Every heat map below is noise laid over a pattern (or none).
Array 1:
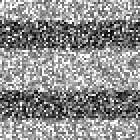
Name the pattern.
horizontal stripes
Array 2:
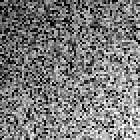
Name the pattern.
a smooth slope
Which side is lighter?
bottom right
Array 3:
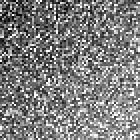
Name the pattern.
a smooth slope
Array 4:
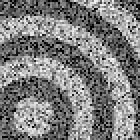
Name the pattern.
rings round one point
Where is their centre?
bottom left
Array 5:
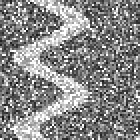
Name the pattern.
a wavy band
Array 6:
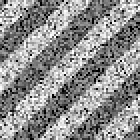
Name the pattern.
diagonal stripes
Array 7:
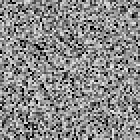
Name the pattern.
only noise
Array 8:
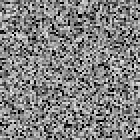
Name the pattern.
only noise
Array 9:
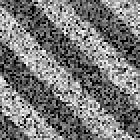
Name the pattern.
diagonal stripes
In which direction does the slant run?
top left to bottom right
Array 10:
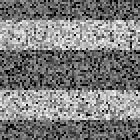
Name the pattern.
horizontal stripes
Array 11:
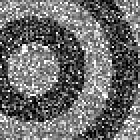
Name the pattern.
rings round one point
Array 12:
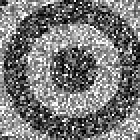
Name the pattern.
rings round one point
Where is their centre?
centre
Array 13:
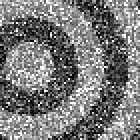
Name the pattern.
rings round one point
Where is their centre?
middle left
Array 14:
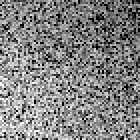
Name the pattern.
a smooth slope
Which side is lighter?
bottom left
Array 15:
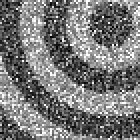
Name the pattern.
rings round one point
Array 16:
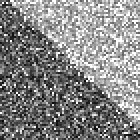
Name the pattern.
a sharp edge
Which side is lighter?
top right
